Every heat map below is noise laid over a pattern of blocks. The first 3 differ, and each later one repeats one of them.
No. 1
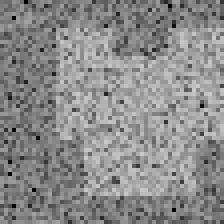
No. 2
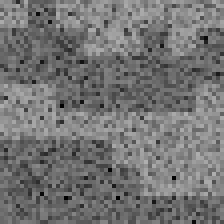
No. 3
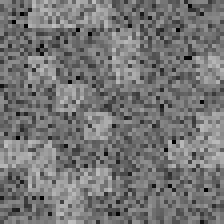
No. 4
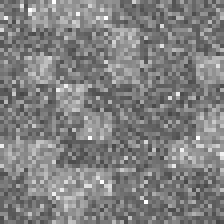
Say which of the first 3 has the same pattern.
3
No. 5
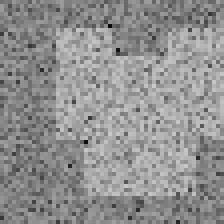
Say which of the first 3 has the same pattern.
1
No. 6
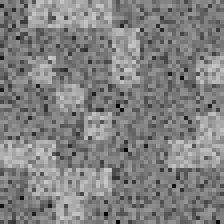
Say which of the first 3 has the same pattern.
3
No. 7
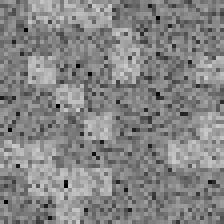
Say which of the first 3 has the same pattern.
3
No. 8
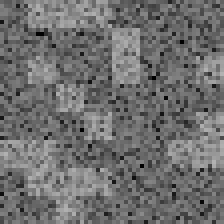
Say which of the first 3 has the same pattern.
3
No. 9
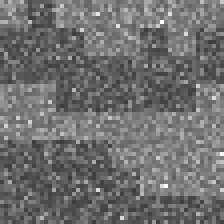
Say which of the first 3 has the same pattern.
2
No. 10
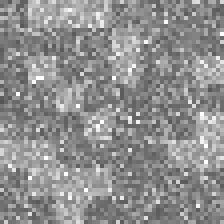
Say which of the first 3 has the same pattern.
3
